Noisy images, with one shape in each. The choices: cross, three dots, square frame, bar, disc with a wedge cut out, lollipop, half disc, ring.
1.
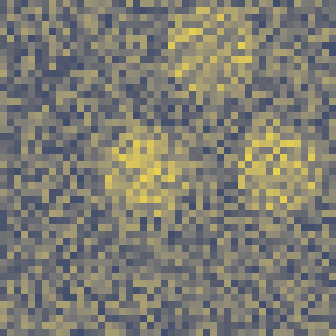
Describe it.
light three dots
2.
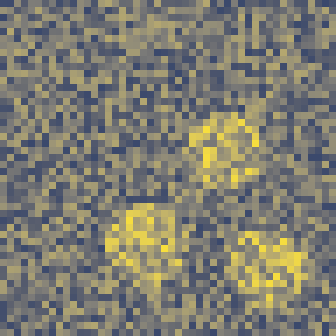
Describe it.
light three dots
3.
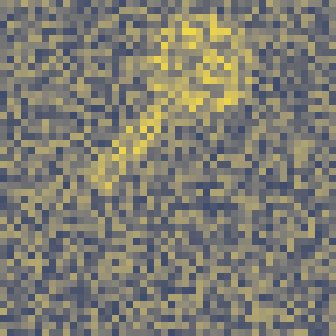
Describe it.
light lollipop
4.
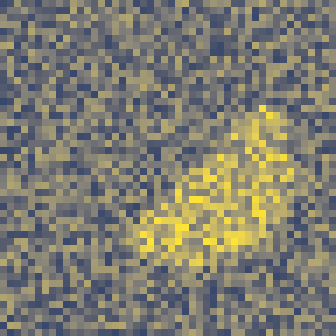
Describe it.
light half disc
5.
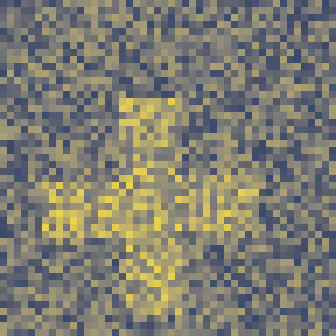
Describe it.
light cross
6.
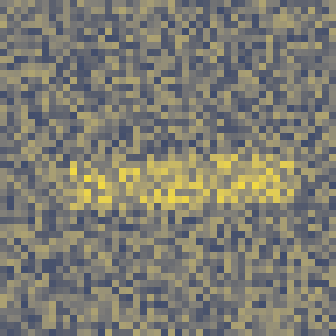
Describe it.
light bar
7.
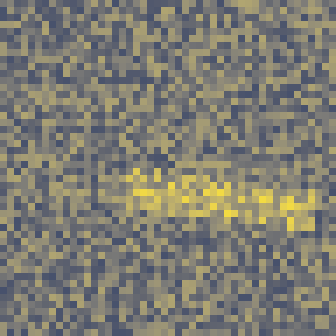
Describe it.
light bar
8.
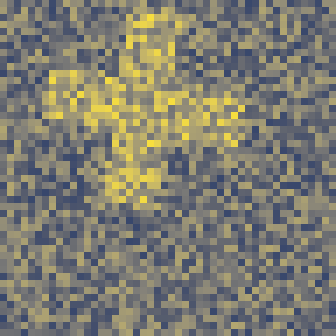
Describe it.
light cross
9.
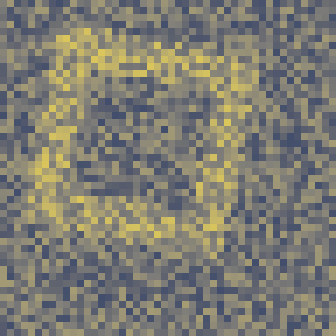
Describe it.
light square frame
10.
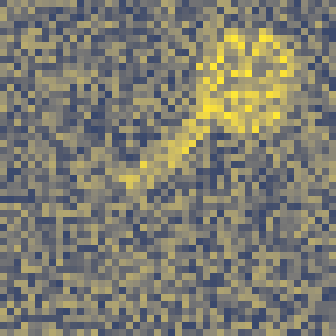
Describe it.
light lollipop
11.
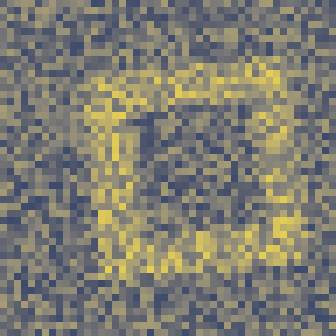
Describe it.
light square frame
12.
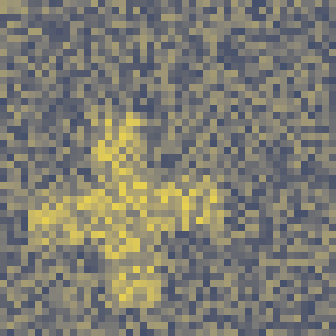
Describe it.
light cross
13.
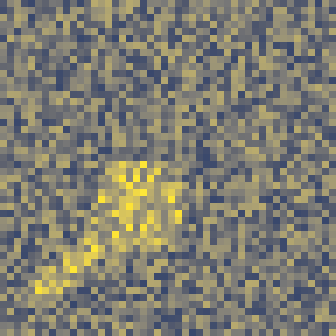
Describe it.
light lollipop
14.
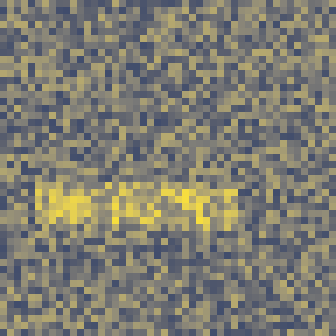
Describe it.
light bar
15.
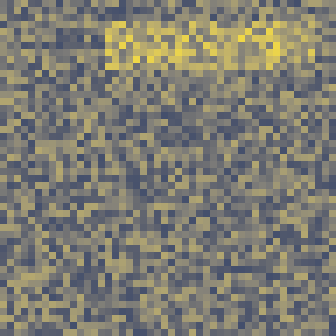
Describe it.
light bar
